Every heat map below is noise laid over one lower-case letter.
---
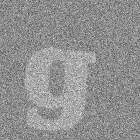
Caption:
light g
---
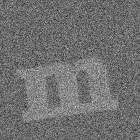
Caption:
light m
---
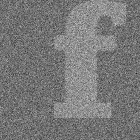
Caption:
light f
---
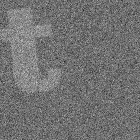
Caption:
light t
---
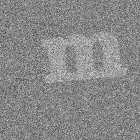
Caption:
light m
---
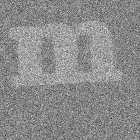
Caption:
light m
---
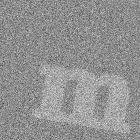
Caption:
light m
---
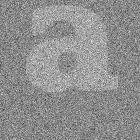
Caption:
light a
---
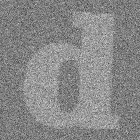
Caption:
light d
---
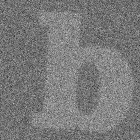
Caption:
light b
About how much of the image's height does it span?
nearly all
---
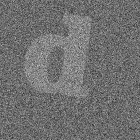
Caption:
light d
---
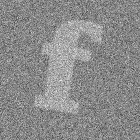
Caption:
light f
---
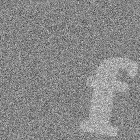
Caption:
light f
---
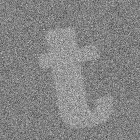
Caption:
light t
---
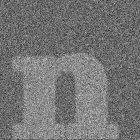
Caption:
light n
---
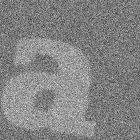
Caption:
light a
